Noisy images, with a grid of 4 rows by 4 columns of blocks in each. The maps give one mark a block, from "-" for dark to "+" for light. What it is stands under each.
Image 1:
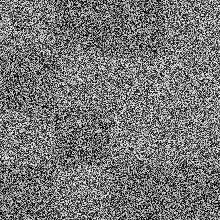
+ - - +
- + + +
+ - + +
- + - -
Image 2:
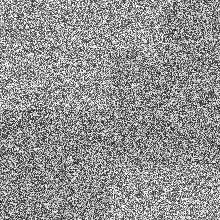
+ + + -
+ + - -
- - - -
- - + +
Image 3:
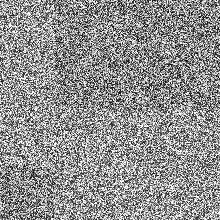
+ - - -
+ - - -
+ + + +
- + + +
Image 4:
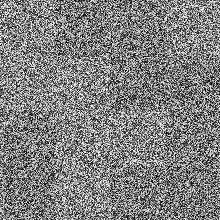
+ - - +
+ + - -
- + + -
- + - -
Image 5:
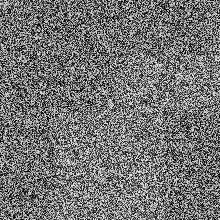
- - - -
- - + +
- + + -
- + + -
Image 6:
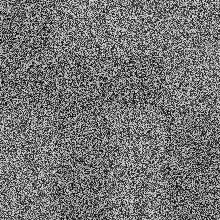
- + + +
- - - +
+ - + -
+ - + -
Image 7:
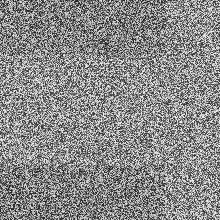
- - - +
+ + + +
+ + + +
- - - +
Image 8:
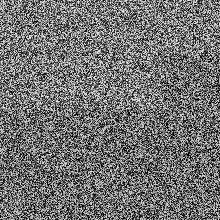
+ + + +
+ + + -
- - - -
- - - -
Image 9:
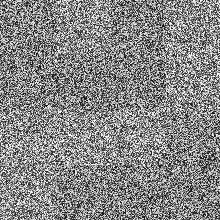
- + - +
- - - +
+ + + -
+ - - -
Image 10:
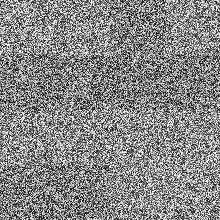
+ + - +
- - - -
+ + + +
- - + +
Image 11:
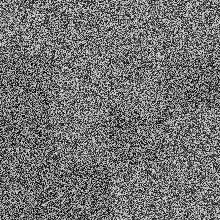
+ + + +
- + + -
- + - +
- - + +
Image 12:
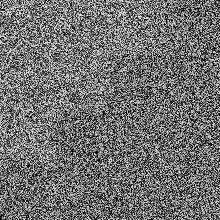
+ + + -
+ + - -
+ - - -
- - - -
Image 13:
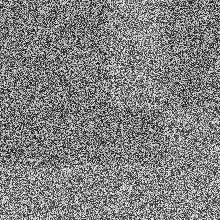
- - + -
- - + -
- - - +
+ + + +
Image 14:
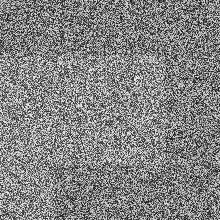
- - - -
+ + + -
+ + + -
+ - - -
